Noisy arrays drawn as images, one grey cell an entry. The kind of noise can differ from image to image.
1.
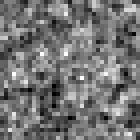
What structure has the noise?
blotchy
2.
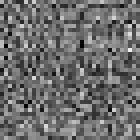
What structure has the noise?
low rank plus noise
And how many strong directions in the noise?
two
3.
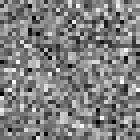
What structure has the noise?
independent entries
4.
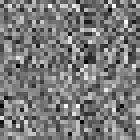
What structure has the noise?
low rank plus noise
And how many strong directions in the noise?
two
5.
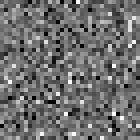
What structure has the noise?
heavy tails
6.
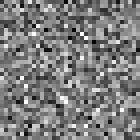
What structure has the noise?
independent entries
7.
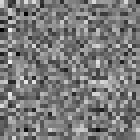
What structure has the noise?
low rank plus noise
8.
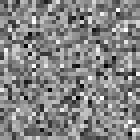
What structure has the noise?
independent entries
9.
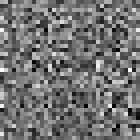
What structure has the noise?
low rank plus noise
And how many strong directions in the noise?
two
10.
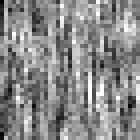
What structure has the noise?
streaked along the columns
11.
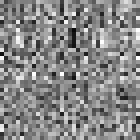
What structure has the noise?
low rank plus noise
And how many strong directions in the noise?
three or four
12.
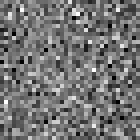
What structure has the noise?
independent entries
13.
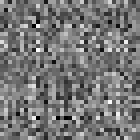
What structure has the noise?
low rank plus noise
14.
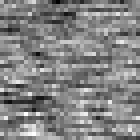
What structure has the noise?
streaked along the rows
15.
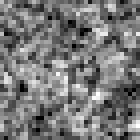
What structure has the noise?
blotchy
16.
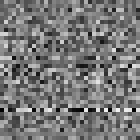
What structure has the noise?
rows of uneven size
